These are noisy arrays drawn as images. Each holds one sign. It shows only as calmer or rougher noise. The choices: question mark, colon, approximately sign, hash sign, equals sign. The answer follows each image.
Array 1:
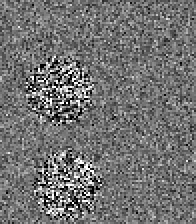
rough colon
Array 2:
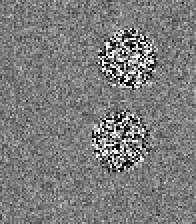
rough colon
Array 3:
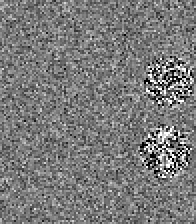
rough colon
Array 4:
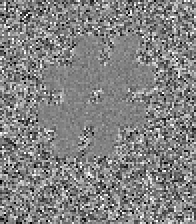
calm hash sign
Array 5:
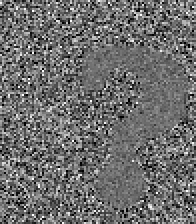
calm question mark
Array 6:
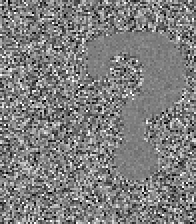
calm question mark
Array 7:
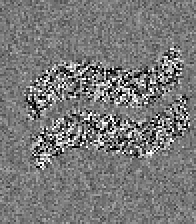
rough approximately sign
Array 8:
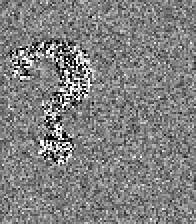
rough question mark
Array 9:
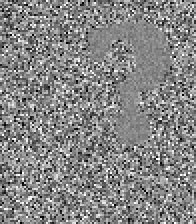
calm question mark
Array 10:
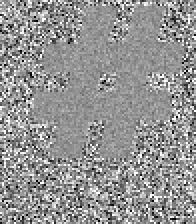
calm hash sign
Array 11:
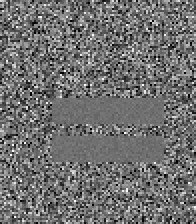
calm equals sign
